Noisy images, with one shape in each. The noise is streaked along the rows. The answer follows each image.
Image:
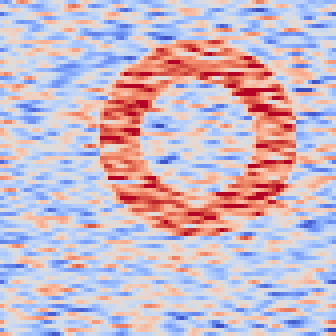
ring
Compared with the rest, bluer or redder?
redder
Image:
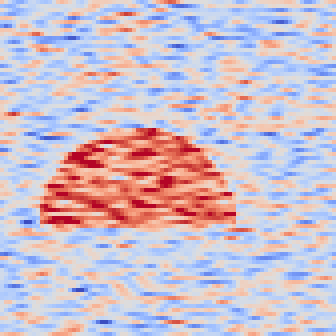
half disc
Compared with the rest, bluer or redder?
redder
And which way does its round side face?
up
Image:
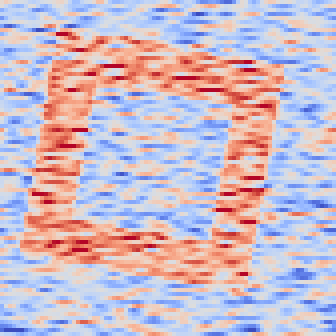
square frame
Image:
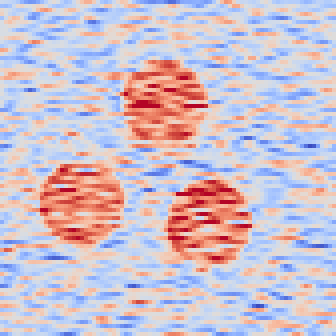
three dots
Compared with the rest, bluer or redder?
redder
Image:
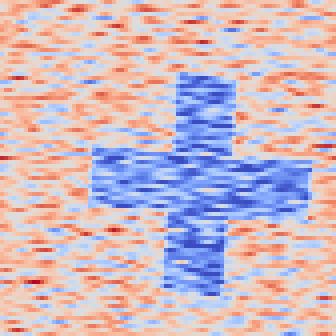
cross
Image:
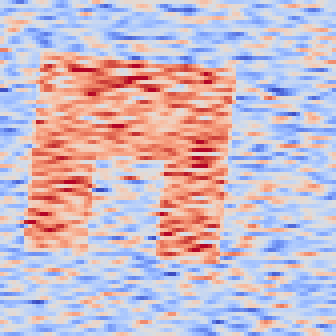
square with a notch
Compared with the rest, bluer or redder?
redder
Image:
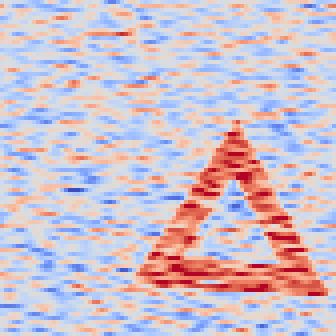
triangle frame
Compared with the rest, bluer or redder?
redder
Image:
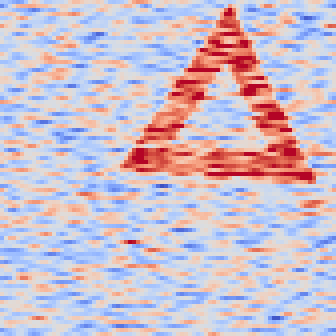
triangle frame
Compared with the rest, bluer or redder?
redder
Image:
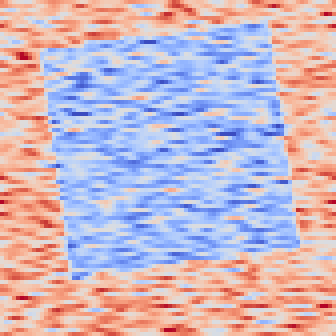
square
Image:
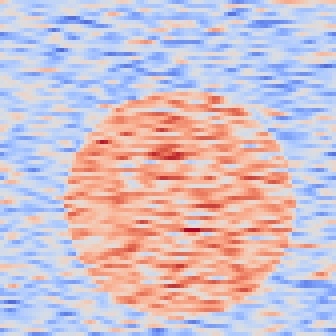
disc
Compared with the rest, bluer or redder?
redder
